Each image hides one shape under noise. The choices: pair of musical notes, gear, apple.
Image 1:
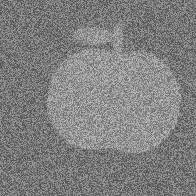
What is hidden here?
light apple
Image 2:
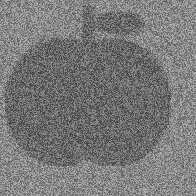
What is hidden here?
dark apple
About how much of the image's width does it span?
nearly all
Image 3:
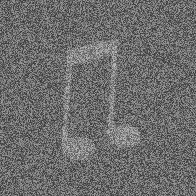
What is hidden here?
light pair of musical notes
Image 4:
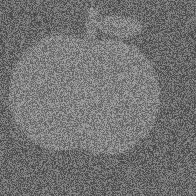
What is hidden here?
light apple
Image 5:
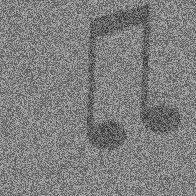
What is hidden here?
dark pair of musical notes
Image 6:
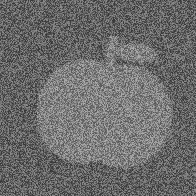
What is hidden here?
light apple
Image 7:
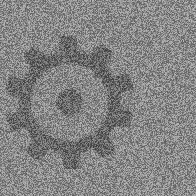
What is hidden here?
dark gear
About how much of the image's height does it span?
two thirds
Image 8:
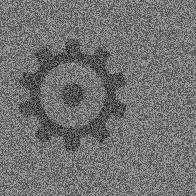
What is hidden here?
dark gear
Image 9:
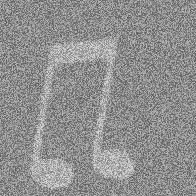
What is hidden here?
light pair of musical notes
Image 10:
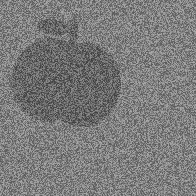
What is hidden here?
dark apple
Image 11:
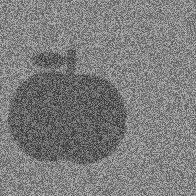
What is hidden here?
dark apple
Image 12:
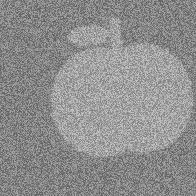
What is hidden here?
light apple
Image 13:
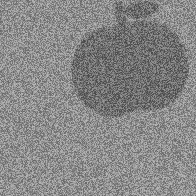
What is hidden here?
dark apple
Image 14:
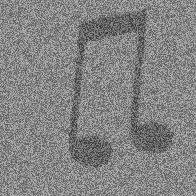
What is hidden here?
dark pair of musical notes
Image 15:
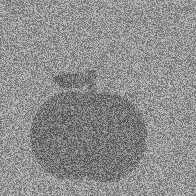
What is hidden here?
dark apple
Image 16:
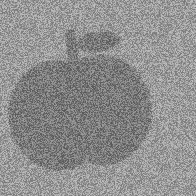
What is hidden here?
dark apple
